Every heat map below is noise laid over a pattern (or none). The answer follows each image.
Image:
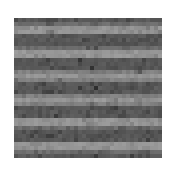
horizontal stripes
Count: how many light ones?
6
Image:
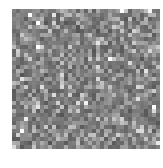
only noise
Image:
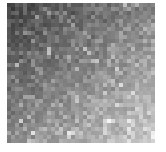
a smooth slope
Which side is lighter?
bottom right
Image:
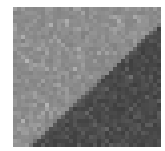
a sharp edge
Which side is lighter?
top left
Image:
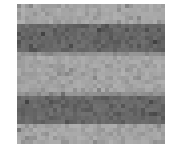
horizontal stripes
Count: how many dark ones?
2
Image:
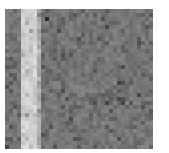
one vertical stripe
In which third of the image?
left
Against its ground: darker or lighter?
lighter
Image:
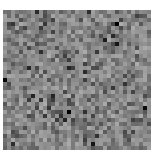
only noise
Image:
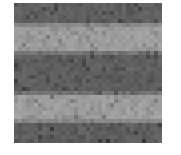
horizontal stripes
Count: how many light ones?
2
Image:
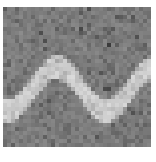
a wavy band
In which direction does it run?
left to right
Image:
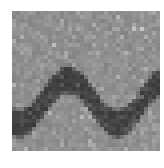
a wavy band
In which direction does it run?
left to right
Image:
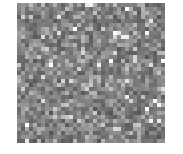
only noise
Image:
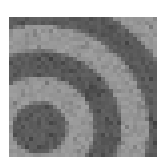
rings round one point
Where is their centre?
bottom left
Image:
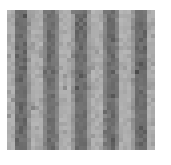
vertical stripes
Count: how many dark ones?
5
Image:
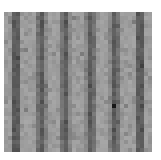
vertical stripes
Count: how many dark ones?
6
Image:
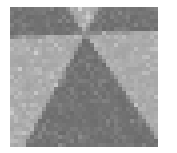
spokes from one point
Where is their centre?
top middle
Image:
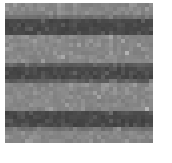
horizontal stripes
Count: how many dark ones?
3
